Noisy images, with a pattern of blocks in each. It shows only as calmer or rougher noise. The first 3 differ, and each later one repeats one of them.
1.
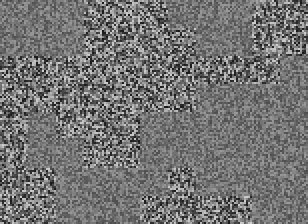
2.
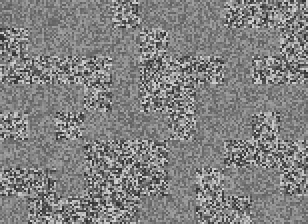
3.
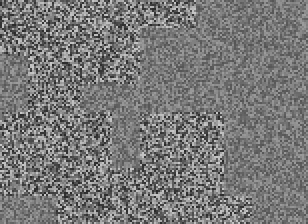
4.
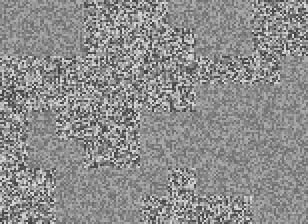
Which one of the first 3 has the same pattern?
1
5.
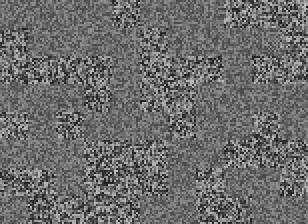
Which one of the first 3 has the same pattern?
2
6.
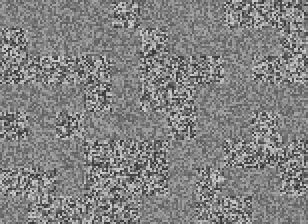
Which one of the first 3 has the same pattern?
2
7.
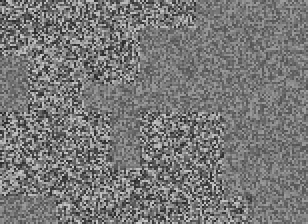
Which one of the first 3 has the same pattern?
3
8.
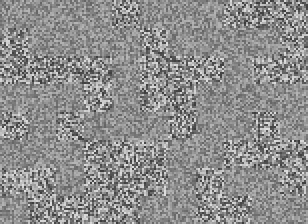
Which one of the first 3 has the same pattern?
2
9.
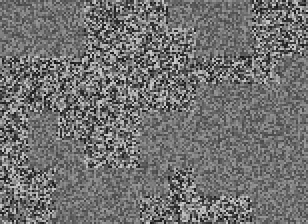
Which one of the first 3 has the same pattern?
1
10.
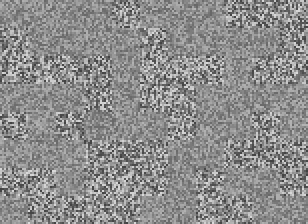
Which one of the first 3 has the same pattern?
2
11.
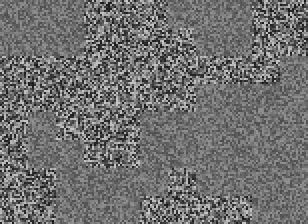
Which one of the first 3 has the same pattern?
1
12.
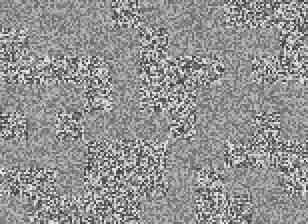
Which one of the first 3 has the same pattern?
2
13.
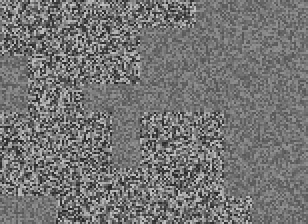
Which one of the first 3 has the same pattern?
3
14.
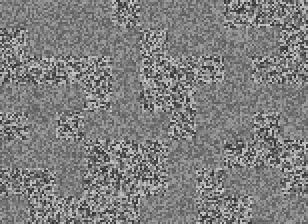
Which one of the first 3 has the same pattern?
2
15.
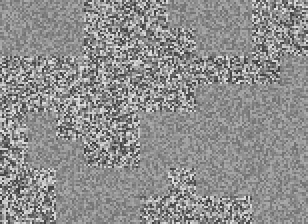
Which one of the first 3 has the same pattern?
1
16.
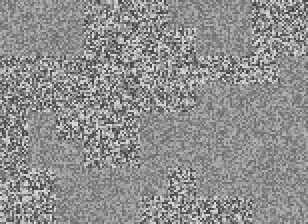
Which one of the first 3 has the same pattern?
1
